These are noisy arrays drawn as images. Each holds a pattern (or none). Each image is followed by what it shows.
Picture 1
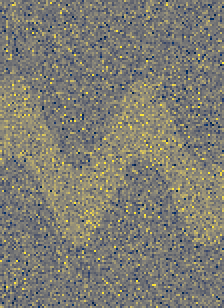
a wavy band
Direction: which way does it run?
left to right
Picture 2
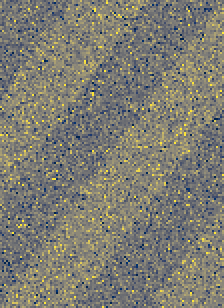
diagonal stripes
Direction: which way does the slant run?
bottom left to top right
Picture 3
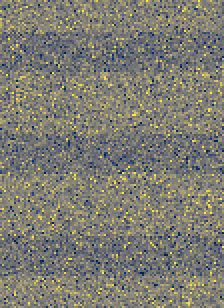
horizontal stripes
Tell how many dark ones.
3
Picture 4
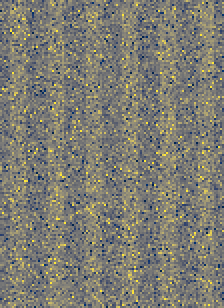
vertical stripes
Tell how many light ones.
6
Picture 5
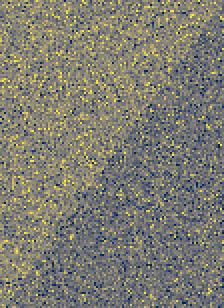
a sharp edge
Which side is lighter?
top left
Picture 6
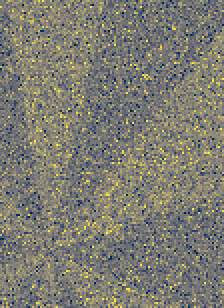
spokes from one point
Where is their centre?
bottom left
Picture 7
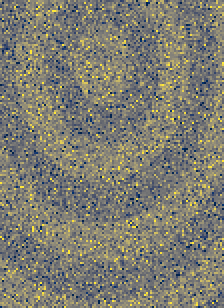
rings round one point
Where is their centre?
top middle
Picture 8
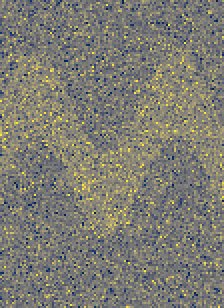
a wavy band
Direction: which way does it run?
left to right
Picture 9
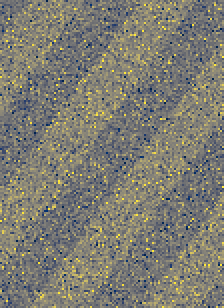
diagonal stripes
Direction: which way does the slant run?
bottom left to top right
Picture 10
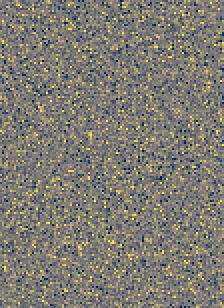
only noise
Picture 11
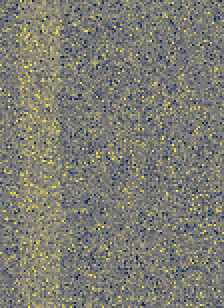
one vertical stripe
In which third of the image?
left
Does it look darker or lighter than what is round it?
lighter
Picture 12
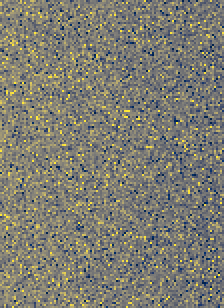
a smooth slope
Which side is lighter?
left
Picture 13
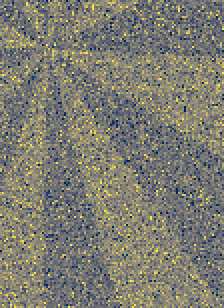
spokes from one point
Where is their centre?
top left
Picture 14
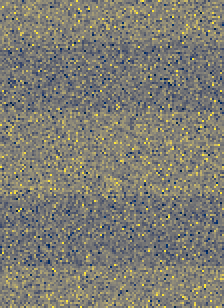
horizontal stripes
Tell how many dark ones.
2
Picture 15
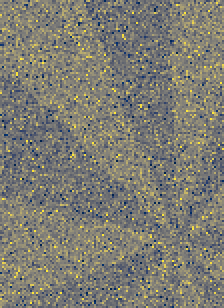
spokes from one point
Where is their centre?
bottom right
